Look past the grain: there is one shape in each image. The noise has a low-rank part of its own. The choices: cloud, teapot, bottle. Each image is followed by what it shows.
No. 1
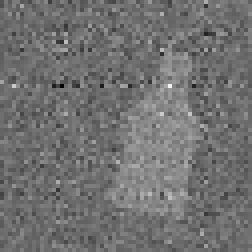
light bottle
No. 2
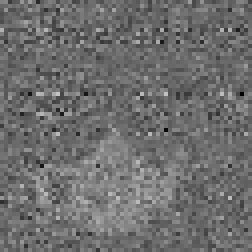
light teapot
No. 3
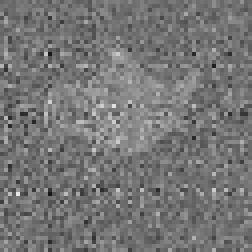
light teapot
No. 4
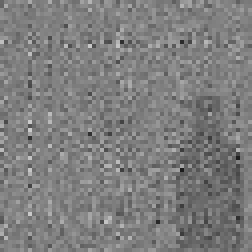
dark bottle
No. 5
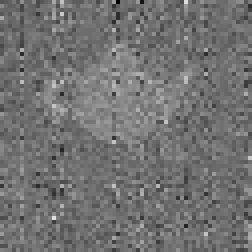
light teapot
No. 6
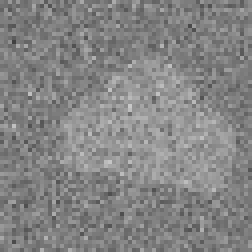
light cloud
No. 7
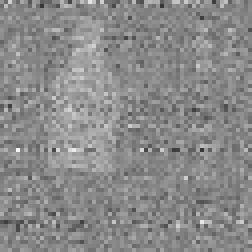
light bottle
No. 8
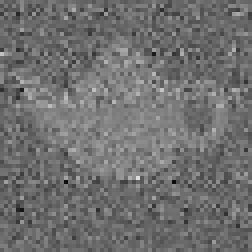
light teapot
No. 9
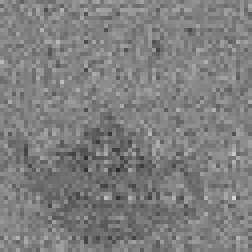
dark teapot
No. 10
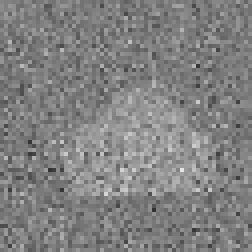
light cloud
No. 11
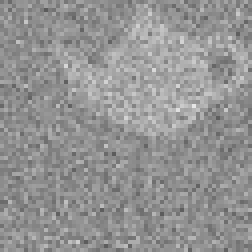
light teapot
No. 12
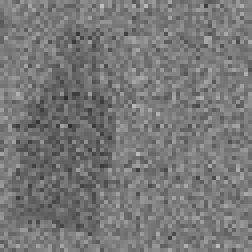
dark bottle
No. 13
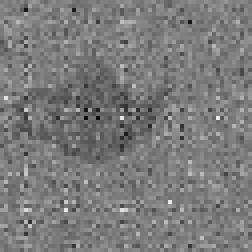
dark teapot
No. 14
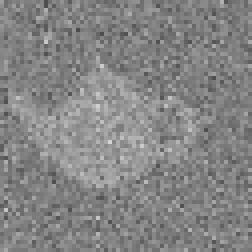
light teapot
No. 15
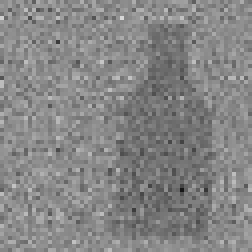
dark bottle
